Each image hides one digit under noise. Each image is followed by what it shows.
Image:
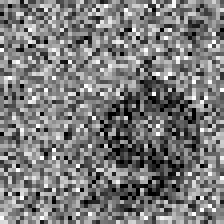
dark 9
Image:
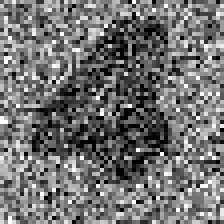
dark 4
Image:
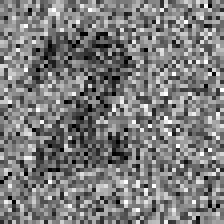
dark 2
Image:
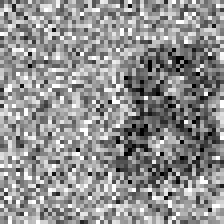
dark 8
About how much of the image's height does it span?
two thirds
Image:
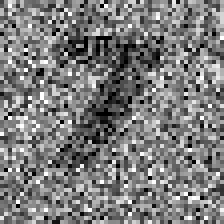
dark 7
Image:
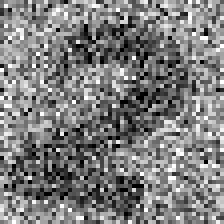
dark 2
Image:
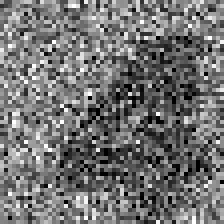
dark 4
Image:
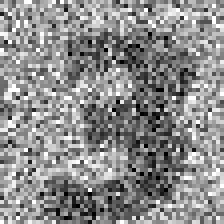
dark 3
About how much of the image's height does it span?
nearly all
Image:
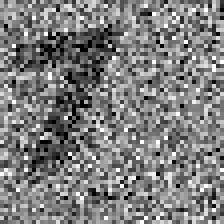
dark 7
